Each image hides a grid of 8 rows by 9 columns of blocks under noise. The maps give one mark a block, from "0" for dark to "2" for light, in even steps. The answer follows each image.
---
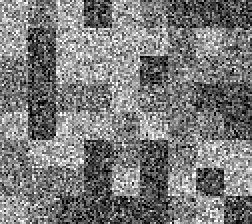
2 1 2 0 2 1 0 0 0
2 0 2 2 2 2 1 2 1
1 0 2 2 2 0 1 1 1
1 0 1 1 2 1 1 0 0
2 0 2 2 1 2 1 1 0
1 2 2 0 1 0 1 2 2
1 1 1 0 2 0 2 0 2
2 1 0 0 0 0 1 2 0
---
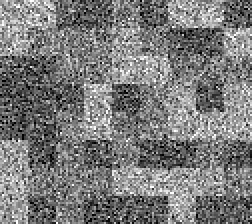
2 2 0 0 1 0 2 2 0
2 1 1 1 2 1 0 0 2
0 0 1 1 2 2 1 1 1
0 0 0 2 0 1 2 0 2
0 0 1 2 1 1 2 2 2
2 0 1 0 1 0 0 1 0
2 1 1 1 2 2 2 2 1
2 0 1 0 0 0 2 0 0
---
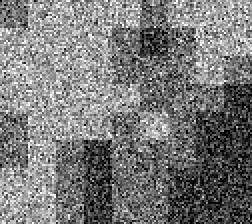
1 2 2 2 2 1 2 2 2
2 2 2 2 1 0 1 2 2
2 2 2 2 1 1 1 2 1
2 2 2 2 2 1 1 1 0
1 2 2 2 1 2 1 0 0
1 2 1 0 1 1 1 0 0
2 2 1 0 1 1 0 0 0
2 2 1 0 1 1 0 0 0
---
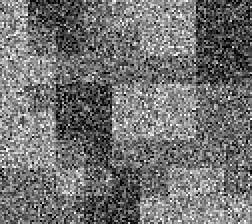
2 0 0 1 2 2 2 0 0
2 1 0 1 1 2 2 0 0
2 2 1 1 1 1 1 0 0
2 1 0 0 2 2 2 1 1
2 2 0 0 2 2 2 1 1
2 2 1 0 1 1 1 1 1
1 1 2 1 0 1 2 2 1
1 1 1 0 0 2 2 2 2
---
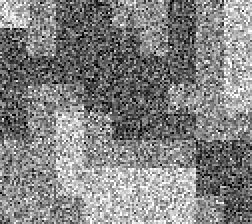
2 1 0 0 1 1 0 1 2
0 1 0 0 0 1 0 1 2
0 0 0 0 0 0 0 1 2
0 1 1 0 0 0 1 1 2
0 1 2 1 0 0 0 1 1
1 1 2 1 1 1 1 0 0
1 1 2 2 2 2 2 0 0
1 1 1 2 2 2 2 1 0
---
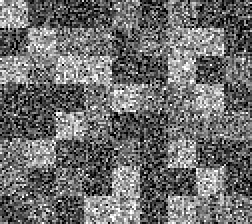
2 0 0 0 1 0 1 0 0
0 2 1 1 0 1 2 2 0
2 1 2 2 0 0 2 0 1
0 0 0 1 2 1 1 2 0
0 0 2 1 0 0 1 1 1
1 2 0 0 1 0 2 0 0
1 0 1 0 2 0 0 2 0
0 1 0 2 2 0 2 1 1
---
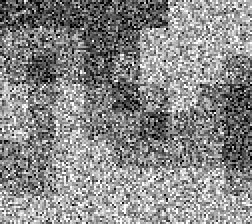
0 0 0 0 0 0 2 2 2
1 1 1 0 0 2 2 2 2
1 0 1 0 1 2 2 2 1
2 1 2 1 0 1 2 1 0
2 1 2 1 1 0 1 1 0
1 1 2 2 1 1 1 1 0
1 1 2 2 2 2 2 2 1
2 2 2 2 2 2 2 2 2
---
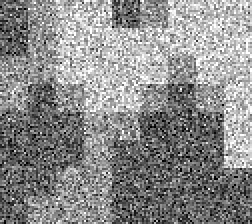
0 1 2 2 0 1 2 2 2
0 1 2 2 2 2 2 2 2
1 1 2 2 2 2 1 2 2
1 0 1 2 2 1 0 1 2
0 0 0 1 1 0 0 0 2
0 0 0 1 0 0 0 0 2
0 0 1 1 0 0 0 0 0
0 1 1 1 0 0 0 0 0
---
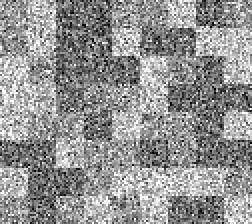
1 2 0 0 1 1 2 0 1
1 2 0 0 2 0 0 2 2
2 1 0 0 0 2 1 0 2
2 2 0 1 1 2 0 0 0
2 1 1 0 2 1 1 0 2
0 0 2 1 1 0 1 0 0
2 0 0 1 2 2 2 2 1
1 0 1 2 1 2 0 0 2
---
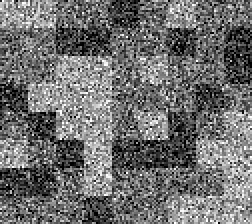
2 2 1 1 0 1 2 1 1
1 1 0 0 1 1 0 1 0
1 1 2 2 1 2 1 1 0
0 2 2 2 1 1 1 0 1
1 0 2 2 1 2 0 1 2
2 1 0 2 0 0 0 2 2
0 0 1 2 1 1 1 1 2
1 1 1 0 1 1 2 2 2
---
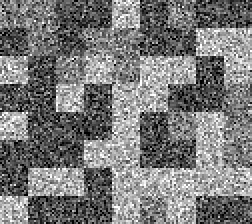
1 1 0 0 2 0 1 0 0
0 1 0 1 1 0 0 2 2
2 0 1 2 1 2 2 0 2
0 0 2 0 2 2 0 0 1
2 0 0 0 2 0 1 2 1
0 0 0 2 2 0 0 2 1
0 2 2 0 2 2 2 2 2
2 0 0 0 2 1 2 0 0
